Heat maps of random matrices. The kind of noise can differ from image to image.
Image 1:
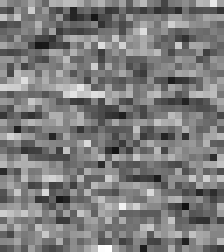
streaked along the rows
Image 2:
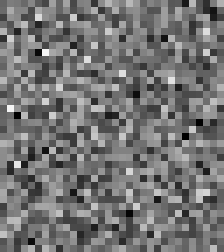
independent entries
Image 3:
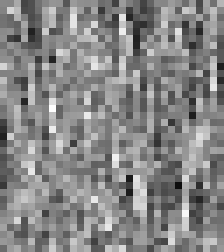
streaked along the columns
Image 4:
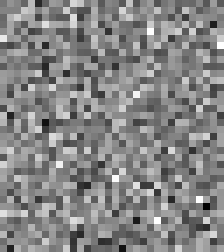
independent entries
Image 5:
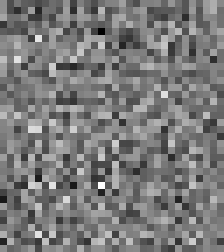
low rank plus noise
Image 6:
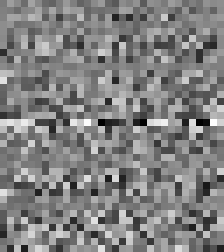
rows of uneven size
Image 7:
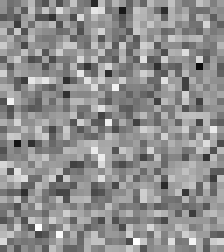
independent entries
